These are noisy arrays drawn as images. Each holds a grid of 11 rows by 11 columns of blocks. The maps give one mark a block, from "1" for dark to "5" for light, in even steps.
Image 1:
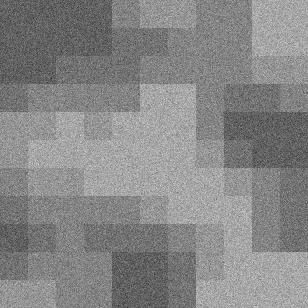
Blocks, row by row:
11113443355
11112233355
11222333344
23333553223
44545553111
45555554211
34455555432
23333455532
12322234532
23331124555
44331125555
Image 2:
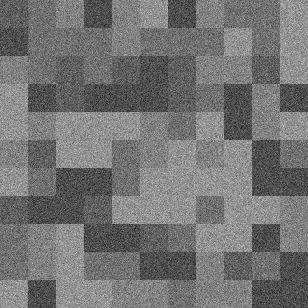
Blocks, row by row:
23414514335
13334333535
43232124425
51211123141
54555435145
42553454513
53113555511
21125553554
34511235514
34533114231
51554434411
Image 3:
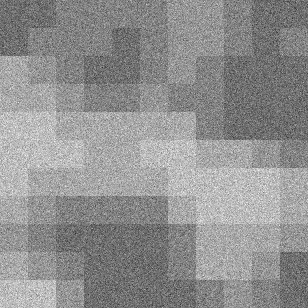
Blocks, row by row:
11222233211
12221233212
43211232111
44322322111
55444442111
55544554432
54444455554
43222245554
32111124443
43211124431
55311112321
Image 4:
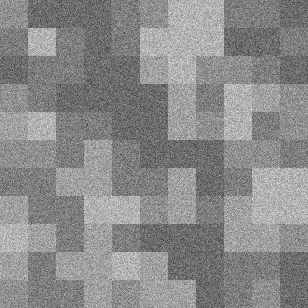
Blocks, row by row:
31112355221
25212555112
12211453321
32111142543
45221143523
33242111332
22442241255
42255342455
54242111443
42445411221
32243441231
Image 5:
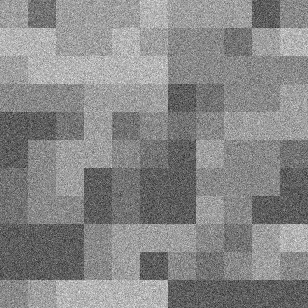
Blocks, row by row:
42444544413
55445433245
45555533333
33344412334
11242323444
13443214332
23412113331
23312114311
11134443245
11134132343
34555511111
